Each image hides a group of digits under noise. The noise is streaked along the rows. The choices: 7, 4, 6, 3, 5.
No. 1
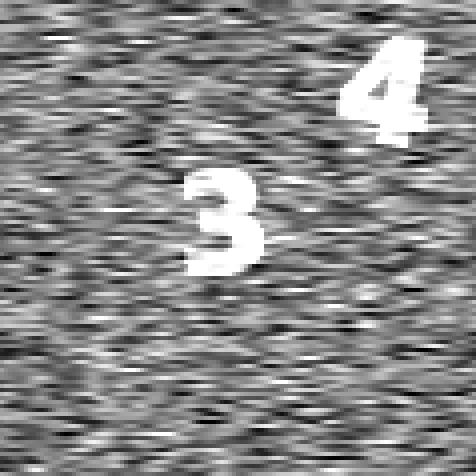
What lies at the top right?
4
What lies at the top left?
nothing
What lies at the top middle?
nothing
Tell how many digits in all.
2
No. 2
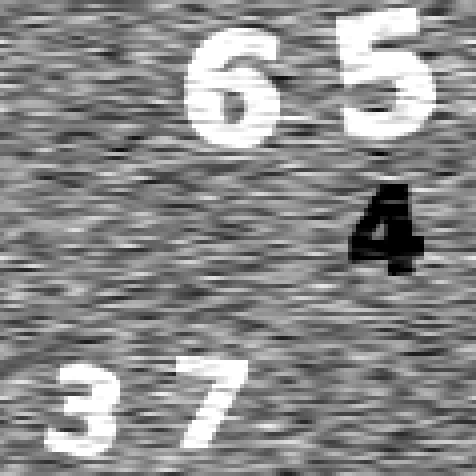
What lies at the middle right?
4
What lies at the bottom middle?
7
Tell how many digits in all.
5
